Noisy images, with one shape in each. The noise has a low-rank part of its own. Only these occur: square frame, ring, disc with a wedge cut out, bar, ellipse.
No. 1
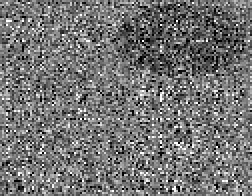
ellipse
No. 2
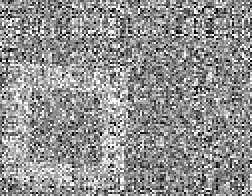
square frame
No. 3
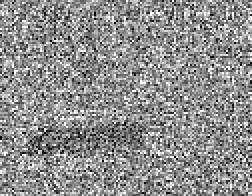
bar
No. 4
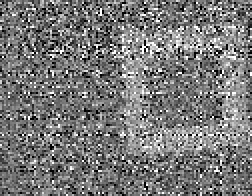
square frame
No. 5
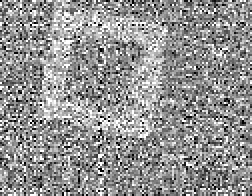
square frame
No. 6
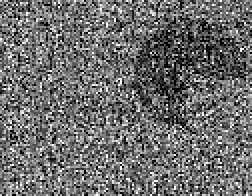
disc with a wedge cut out
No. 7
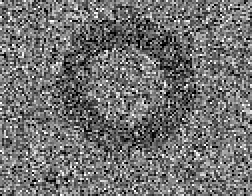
ring
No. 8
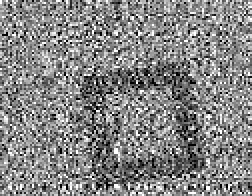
square frame
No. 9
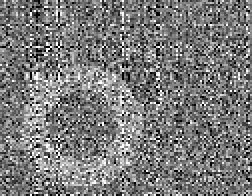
ring
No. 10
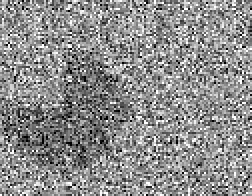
disc with a wedge cut out
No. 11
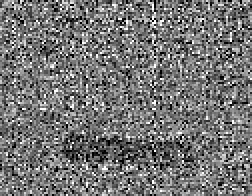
bar
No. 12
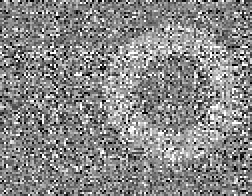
ring
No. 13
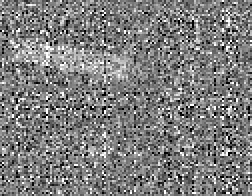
bar
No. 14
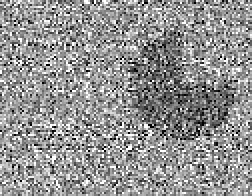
disc with a wedge cut out
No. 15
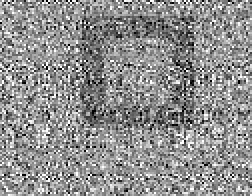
square frame
